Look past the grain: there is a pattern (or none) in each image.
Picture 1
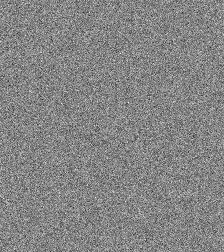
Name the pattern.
only noise
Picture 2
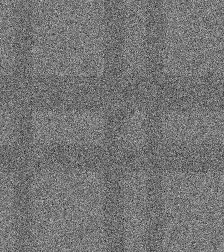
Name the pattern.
bands of rows crossing bands of columns
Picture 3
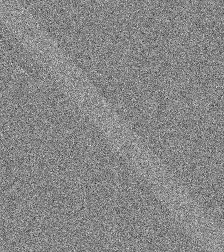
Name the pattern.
a diagonal band
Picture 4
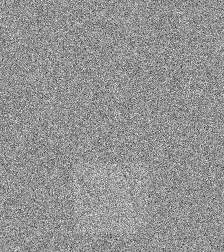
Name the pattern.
one block
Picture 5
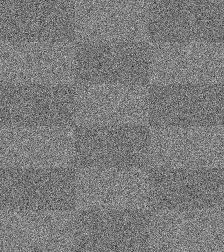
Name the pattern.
a checkerboard
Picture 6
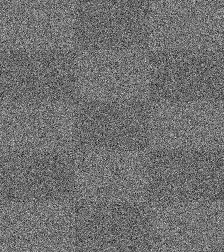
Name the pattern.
a checkerboard
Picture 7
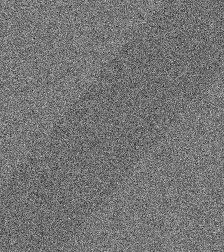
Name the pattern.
a diagonal band
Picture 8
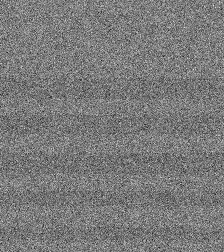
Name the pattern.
bands of rows
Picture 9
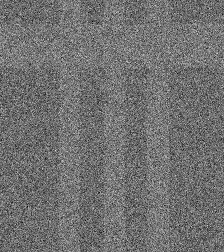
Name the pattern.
bands of rows crossing bands of columns
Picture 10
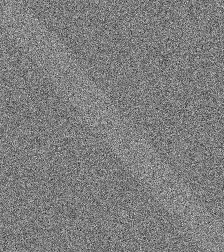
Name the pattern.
a diagonal band
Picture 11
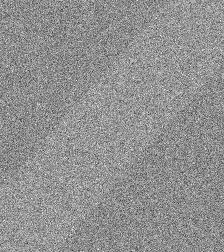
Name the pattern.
a diagonal band
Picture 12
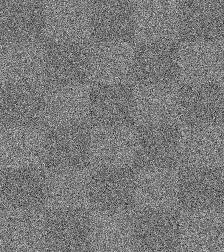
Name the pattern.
a checkerboard
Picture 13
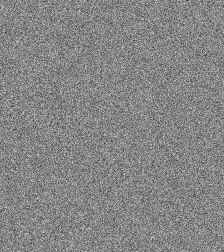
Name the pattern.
only noise
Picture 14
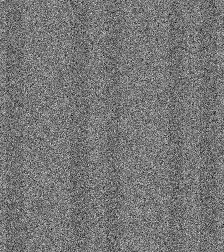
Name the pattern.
bands of columns
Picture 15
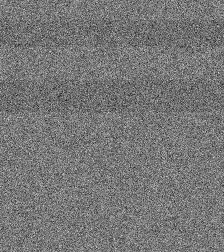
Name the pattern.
bands of rows
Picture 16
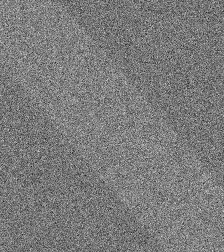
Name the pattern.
a diagonal band
